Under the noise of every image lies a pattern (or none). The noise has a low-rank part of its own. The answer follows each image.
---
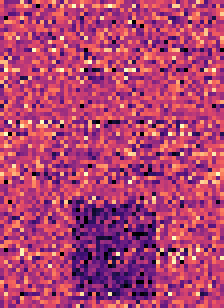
one block
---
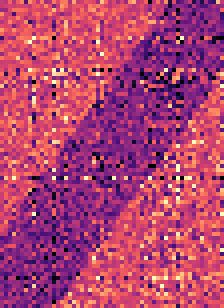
a diagonal band
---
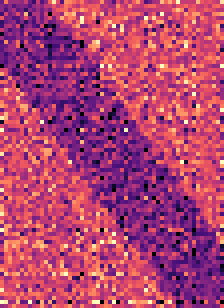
a diagonal band
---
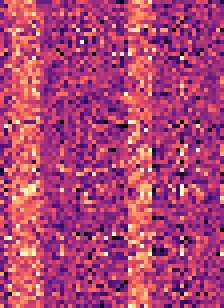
bands of columns
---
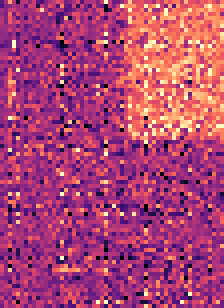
one block
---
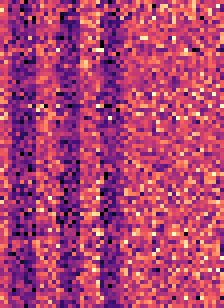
bands of columns
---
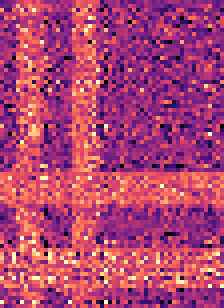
bands of rows crossing bands of columns
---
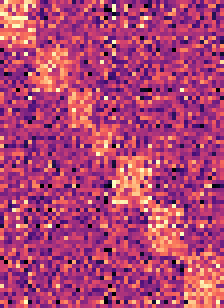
blocks along the diagonal
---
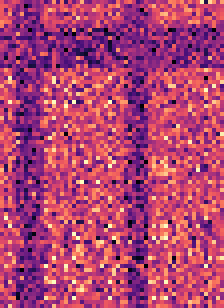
bands of rows crossing bands of columns
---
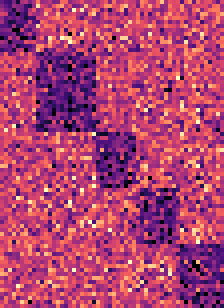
blocks along the diagonal
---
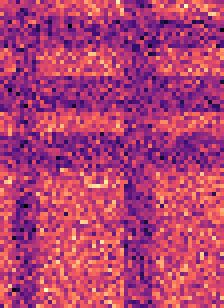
bands of rows crossing bands of columns
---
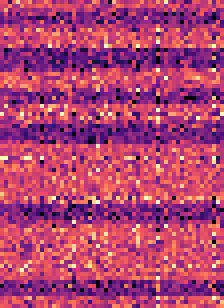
bands of rows
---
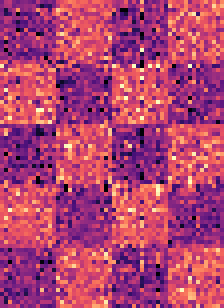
a checkerboard
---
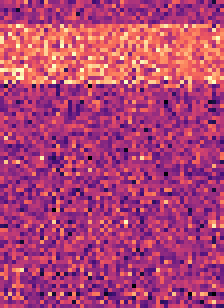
one band of rows
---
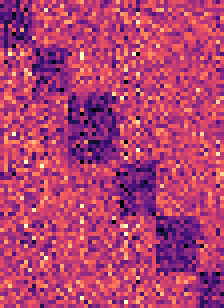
blocks along the diagonal
